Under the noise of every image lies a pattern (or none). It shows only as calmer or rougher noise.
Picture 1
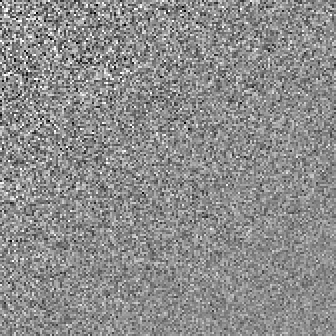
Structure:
a smooth slope
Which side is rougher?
top left
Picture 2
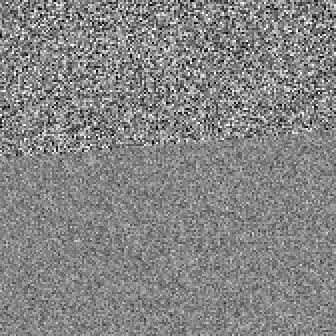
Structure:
a sharp edge
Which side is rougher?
top
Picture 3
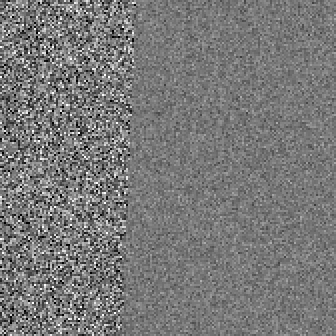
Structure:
a sharp edge
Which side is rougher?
left
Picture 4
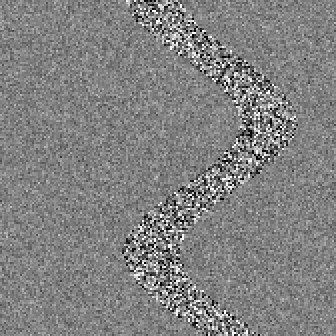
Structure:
a wavy band
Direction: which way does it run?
top to bottom
